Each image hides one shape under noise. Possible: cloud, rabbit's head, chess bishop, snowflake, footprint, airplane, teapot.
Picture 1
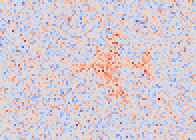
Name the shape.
airplane
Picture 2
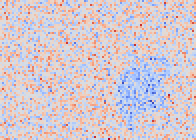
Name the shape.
teapot
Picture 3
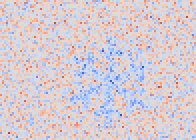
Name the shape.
snowflake
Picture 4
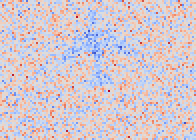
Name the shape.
airplane
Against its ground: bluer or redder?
bluer
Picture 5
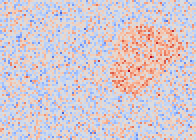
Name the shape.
cloud
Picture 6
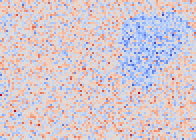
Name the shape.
cloud
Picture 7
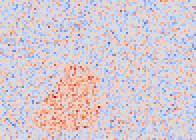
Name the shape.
cloud
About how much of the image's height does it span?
half
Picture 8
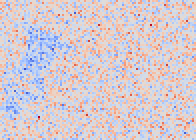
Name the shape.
chess bishop
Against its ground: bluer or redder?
bluer
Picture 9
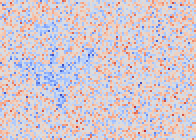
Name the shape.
airplane
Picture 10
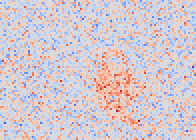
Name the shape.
teapot
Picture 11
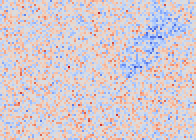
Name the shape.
chess bishop
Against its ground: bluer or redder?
bluer
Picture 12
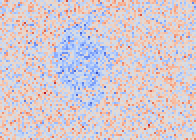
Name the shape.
teapot
